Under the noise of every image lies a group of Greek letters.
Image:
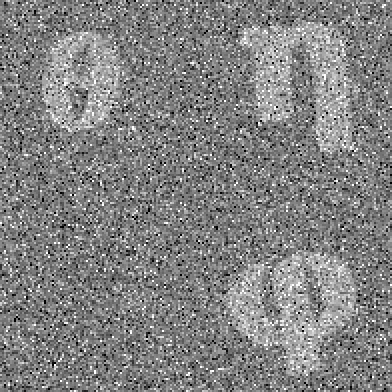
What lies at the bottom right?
phi
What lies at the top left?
theta
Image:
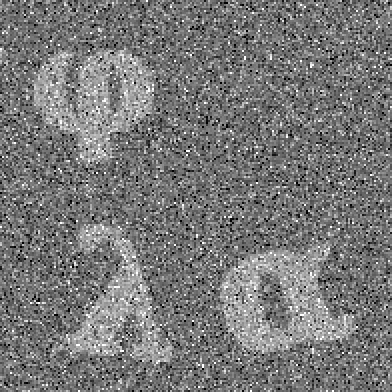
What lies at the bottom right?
alpha
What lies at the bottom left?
lambda
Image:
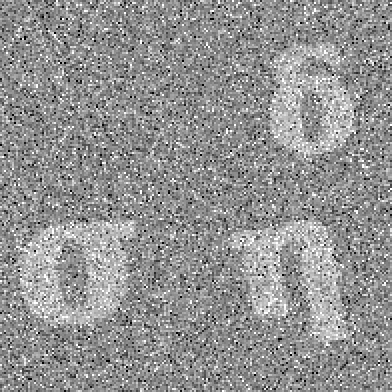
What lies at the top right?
delta
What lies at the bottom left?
sigma
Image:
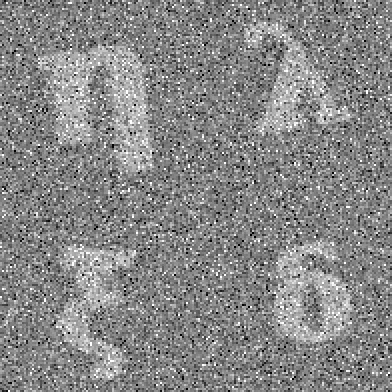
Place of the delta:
bottom right
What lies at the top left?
eta
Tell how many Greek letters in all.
4
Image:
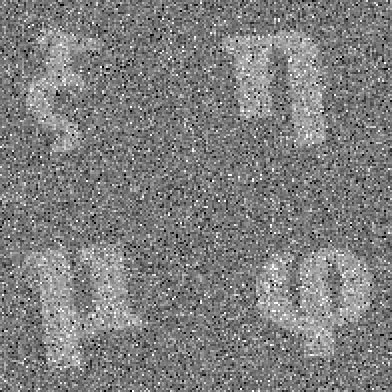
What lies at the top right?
eta
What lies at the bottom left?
mu
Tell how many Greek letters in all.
4
